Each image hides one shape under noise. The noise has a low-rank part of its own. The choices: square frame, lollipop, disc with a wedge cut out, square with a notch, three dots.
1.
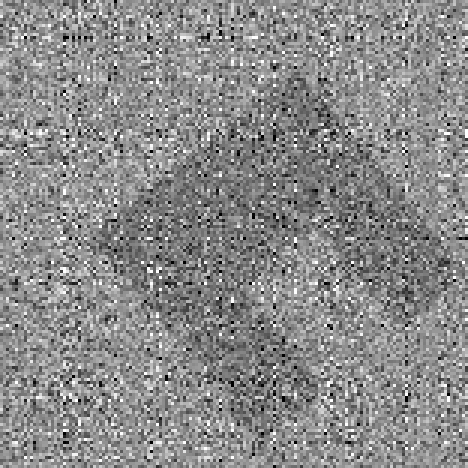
square with a notch
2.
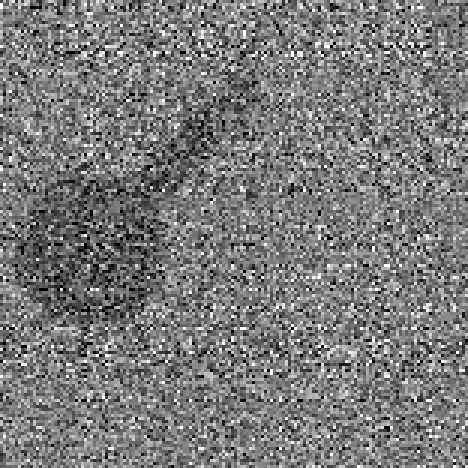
lollipop
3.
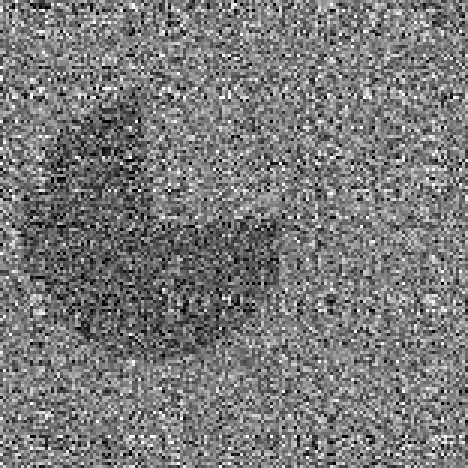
disc with a wedge cut out
